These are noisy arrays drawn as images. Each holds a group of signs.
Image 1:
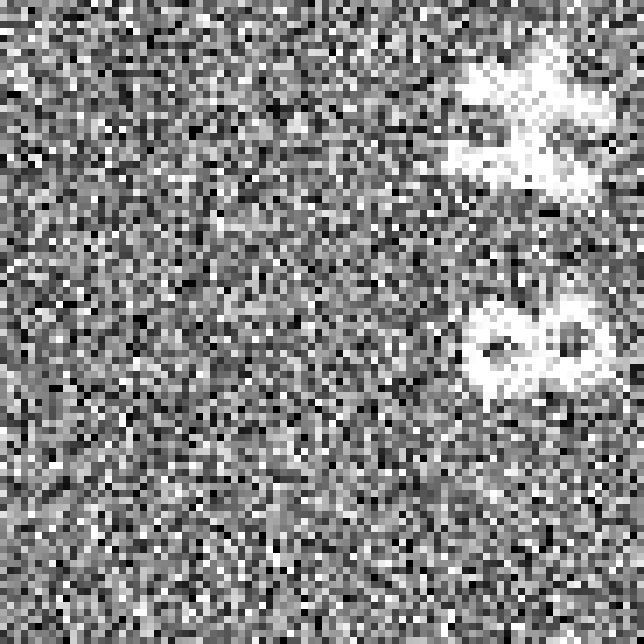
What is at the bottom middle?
nothing
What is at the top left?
nothing
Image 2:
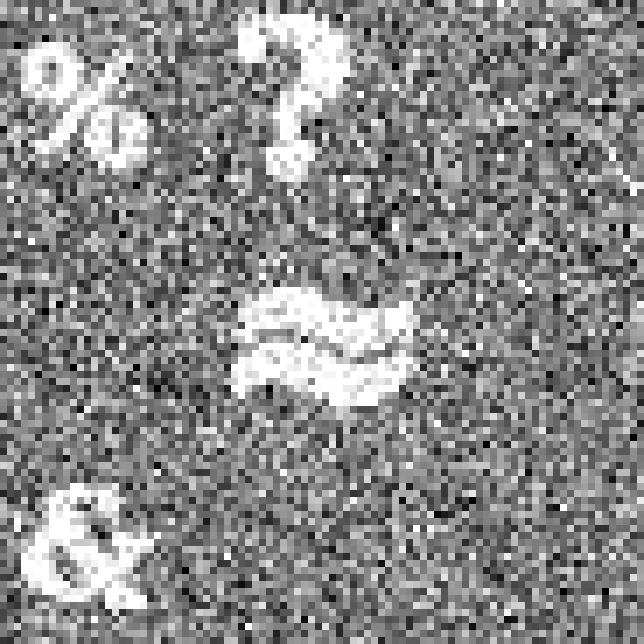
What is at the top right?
nothing
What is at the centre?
approximately sign
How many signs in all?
4
